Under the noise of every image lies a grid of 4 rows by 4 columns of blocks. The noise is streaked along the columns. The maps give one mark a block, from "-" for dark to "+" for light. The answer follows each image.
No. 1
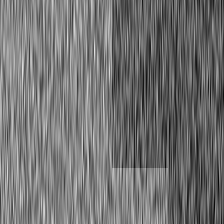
+ + - -
+ + - -
+ + - -
+ + + -
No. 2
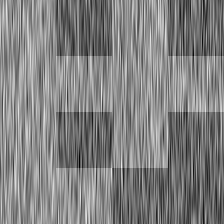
+ - + -
+ + + +
+ - + -
+ + - -
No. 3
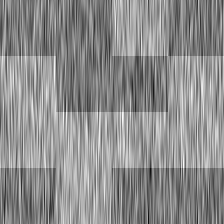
- - + -
+ - - +
+ + + +
- + - -
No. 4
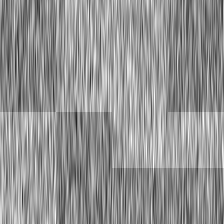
- + + -
- + + -
+ - + +
+ - - -
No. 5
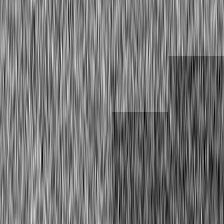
+ + + +
+ + + -
+ + - -
+ + - -
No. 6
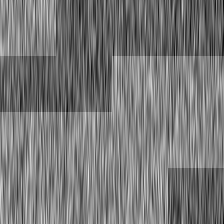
+ - - -
- - + +
+ + + +
+ + + -
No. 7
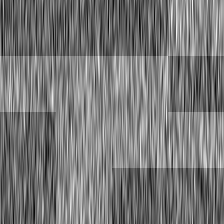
- - - +
+ + + -
- + + +
- + - -
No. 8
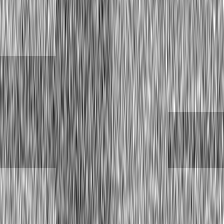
+ - + +
- - + +
- - + -
+ - + +
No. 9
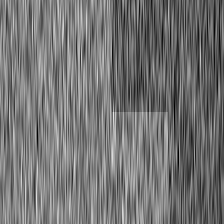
+ + - -
+ + - -
+ + + -
+ + + -
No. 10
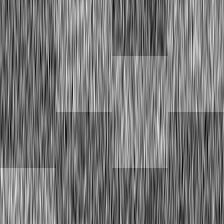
- + - +
- + + +
- - + -
+ - - -
